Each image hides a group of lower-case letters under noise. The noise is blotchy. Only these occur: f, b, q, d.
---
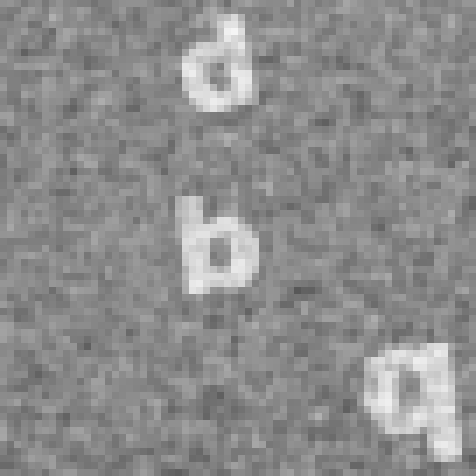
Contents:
top middle: light d; centre: light b; bottom right: light q
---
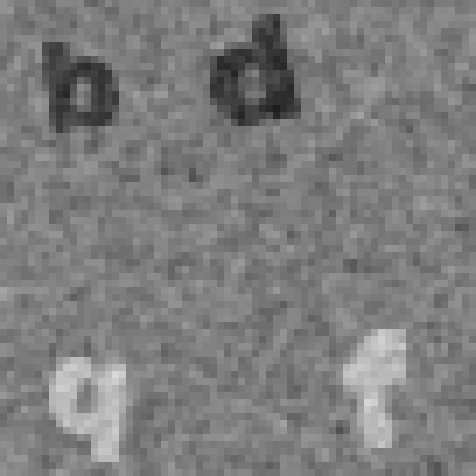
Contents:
top left: dark b; top middle: dark d; bottom left: light q; bottom right: light f
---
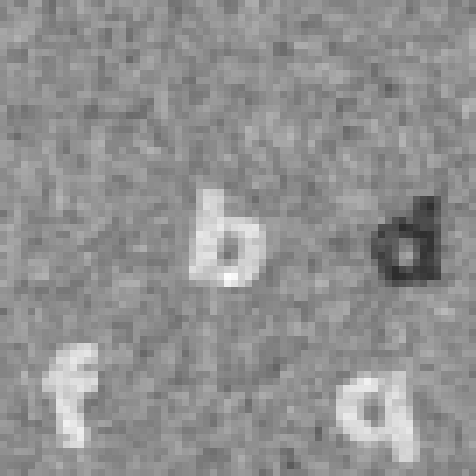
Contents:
centre: light b; middle right: dark d; bottom left: light f; bottom right: light q
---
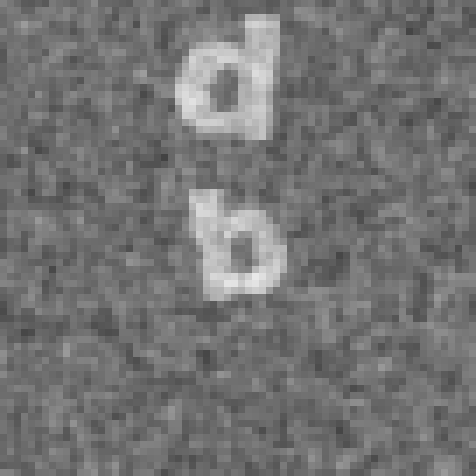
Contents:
top middle: light d; centre: light b
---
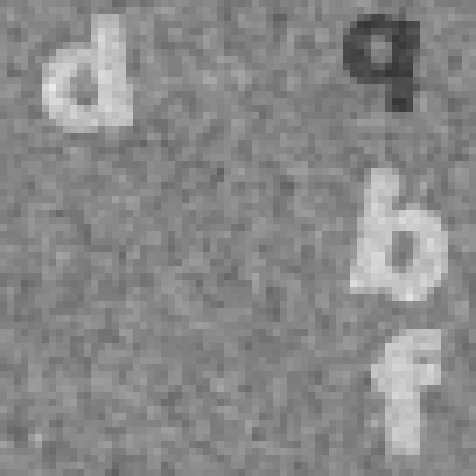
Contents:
top left: light d; top right: dark q; middle right: light b; bottom right: light f
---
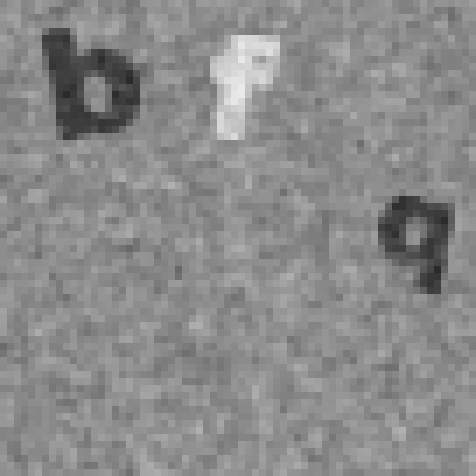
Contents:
top left: dark b; top middle: light f; middle right: dark q
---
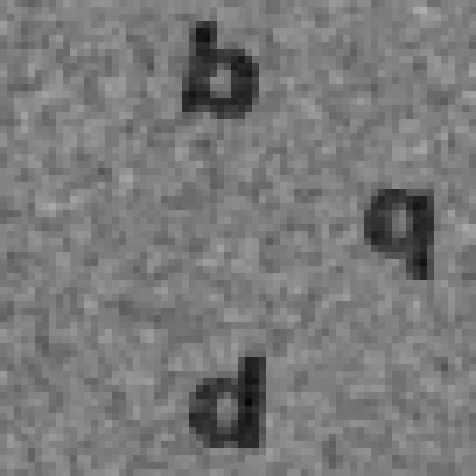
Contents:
top middle: dark b; middle right: dark q; bottom middle: dark d
